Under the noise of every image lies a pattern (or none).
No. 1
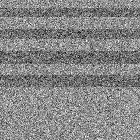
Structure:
bands of rows
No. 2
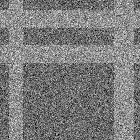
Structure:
bands of rows crossing bands of columns
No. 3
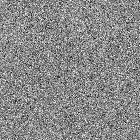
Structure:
only noise
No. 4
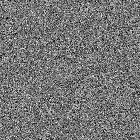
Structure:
only noise
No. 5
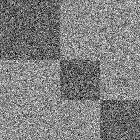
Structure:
blocks along the diagonal
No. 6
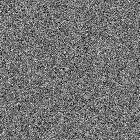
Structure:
only noise
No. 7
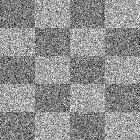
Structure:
a checkerboard
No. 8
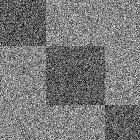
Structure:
blocks along the diagonal
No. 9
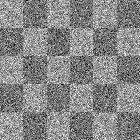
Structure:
a checkerboard
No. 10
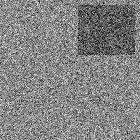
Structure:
one block
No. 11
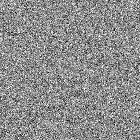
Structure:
only noise
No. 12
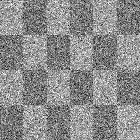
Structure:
a checkerboard
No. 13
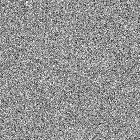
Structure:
only noise
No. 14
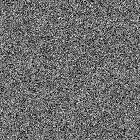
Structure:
only noise
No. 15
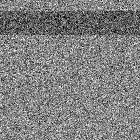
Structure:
one band of rows
